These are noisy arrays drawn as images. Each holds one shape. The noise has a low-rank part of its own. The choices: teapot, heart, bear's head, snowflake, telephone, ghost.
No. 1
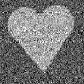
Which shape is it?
heart
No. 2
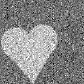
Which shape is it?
heart
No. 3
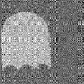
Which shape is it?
ghost
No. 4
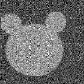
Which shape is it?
bear's head
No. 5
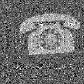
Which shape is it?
telephone
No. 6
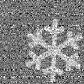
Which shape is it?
snowflake
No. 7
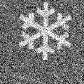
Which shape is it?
snowflake
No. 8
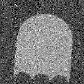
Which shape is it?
ghost
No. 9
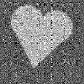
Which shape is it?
heart
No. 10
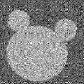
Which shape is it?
bear's head
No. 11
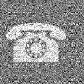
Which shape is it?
telephone
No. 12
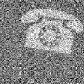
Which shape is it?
telephone
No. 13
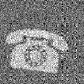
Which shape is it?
telephone
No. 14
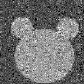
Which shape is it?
bear's head
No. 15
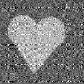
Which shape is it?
heart
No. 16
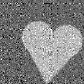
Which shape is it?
heart
